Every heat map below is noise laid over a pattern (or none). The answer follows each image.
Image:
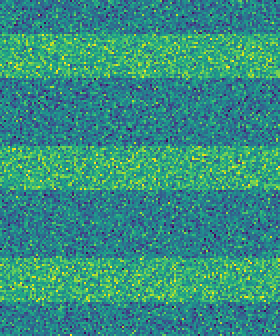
horizontal stripes
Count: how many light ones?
3
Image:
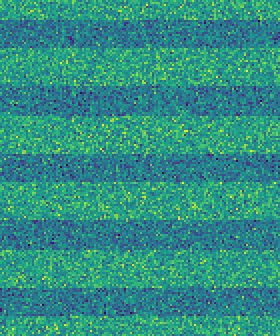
horizontal stripes
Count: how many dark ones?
5
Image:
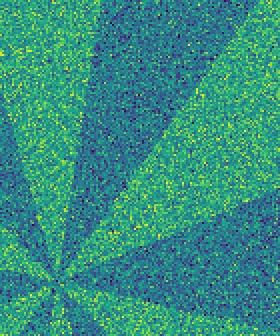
spokes from one point
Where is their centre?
bottom left
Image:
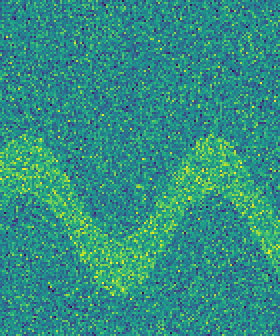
a wavy band
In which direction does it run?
left to right
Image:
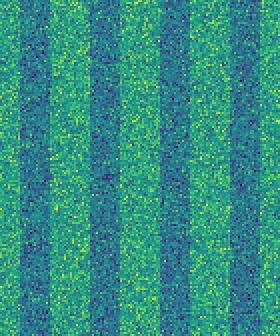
vertical stripes
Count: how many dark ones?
4
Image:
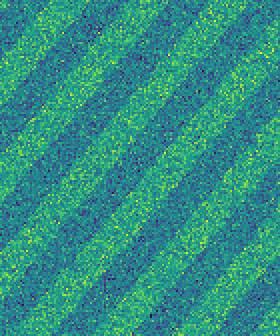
diagonal stripes
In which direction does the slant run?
bottom left to top right
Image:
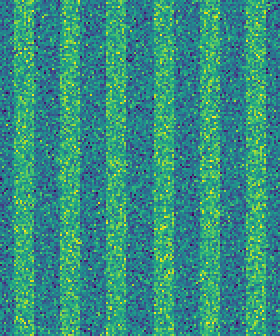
vertical stripes
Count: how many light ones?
6
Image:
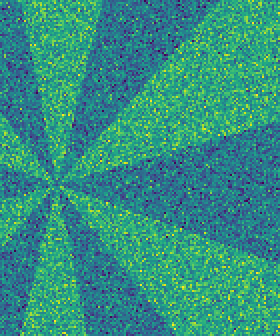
spokes from one point
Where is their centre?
middle left
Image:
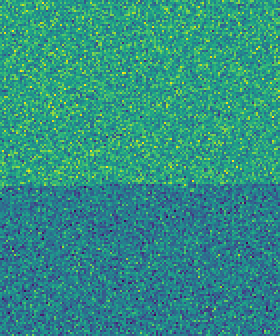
a sharp edge
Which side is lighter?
top
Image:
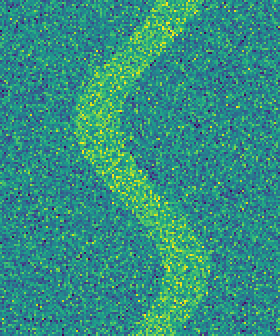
a wavy band
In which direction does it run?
top to bottom
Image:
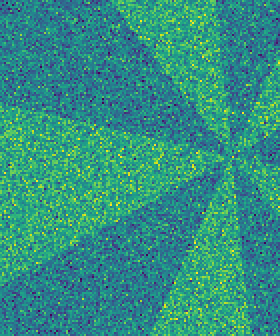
spokes from one point
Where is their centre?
middle right
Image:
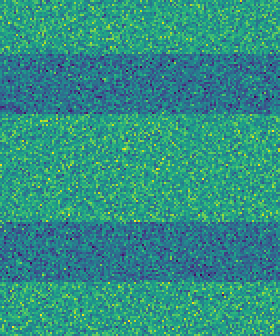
horizontal stripes
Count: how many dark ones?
2
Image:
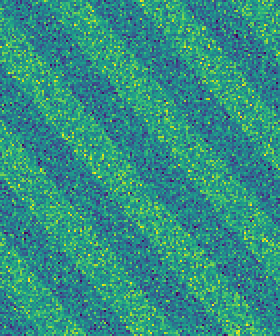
diagonal stripes
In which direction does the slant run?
top left to bottom right
